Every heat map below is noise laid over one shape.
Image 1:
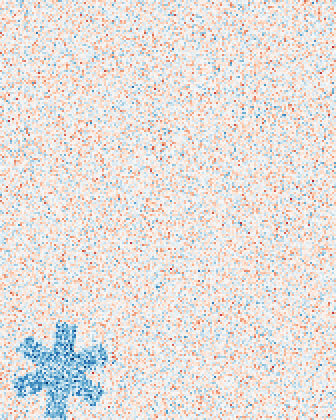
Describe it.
blue asterisk, bottom left
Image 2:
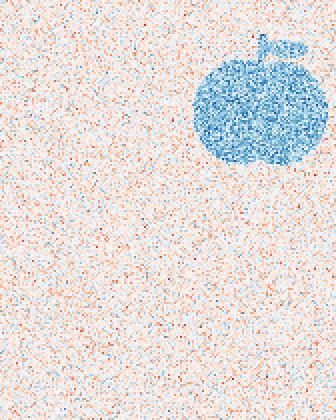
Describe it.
blue apple, top right
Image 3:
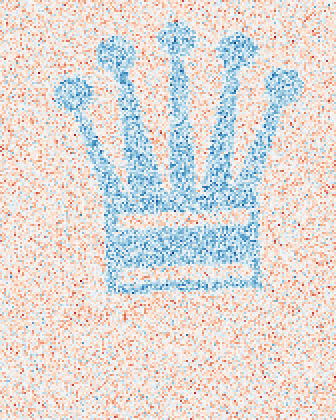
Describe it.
blue chess queen
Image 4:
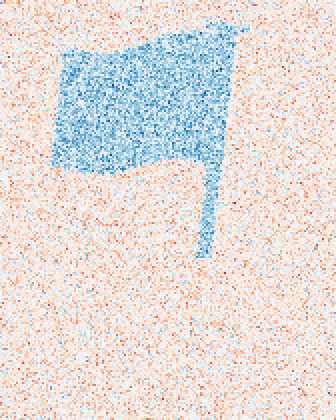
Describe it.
blue flag
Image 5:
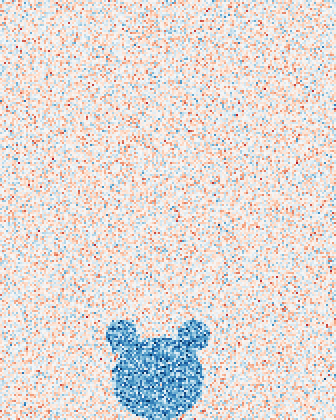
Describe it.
blue bear's head, bottom middle
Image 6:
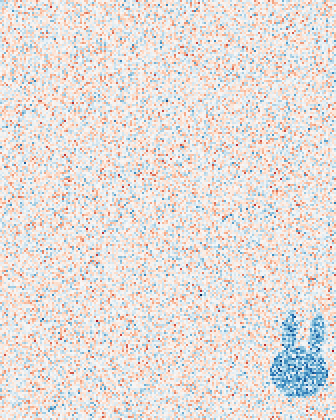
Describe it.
blue rabbit's head, bottom right
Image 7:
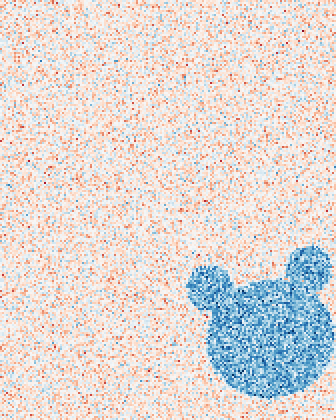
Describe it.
blue bear's head, bottom right
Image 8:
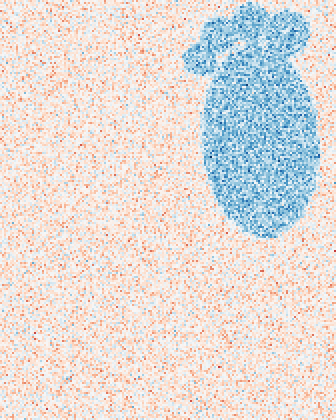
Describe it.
blue footprint
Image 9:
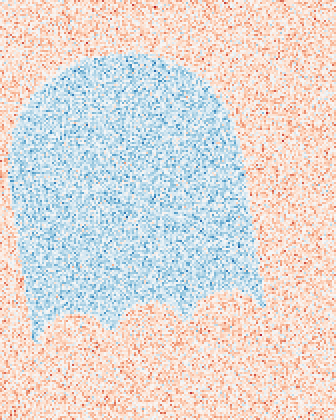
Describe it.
blue ghost
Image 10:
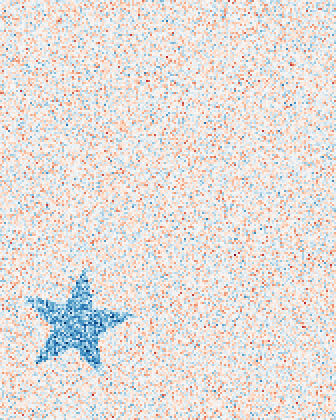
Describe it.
blue star, bottom left
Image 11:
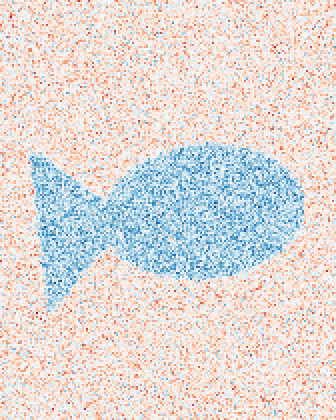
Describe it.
blue fish
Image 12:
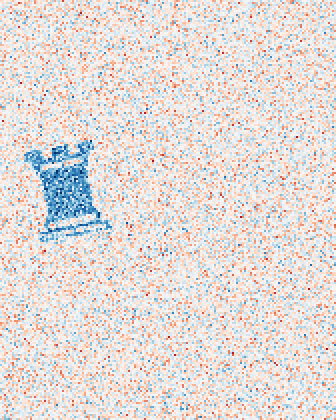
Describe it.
blue chess rook, middle left
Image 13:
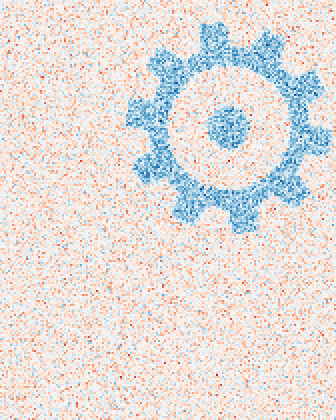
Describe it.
blue gear
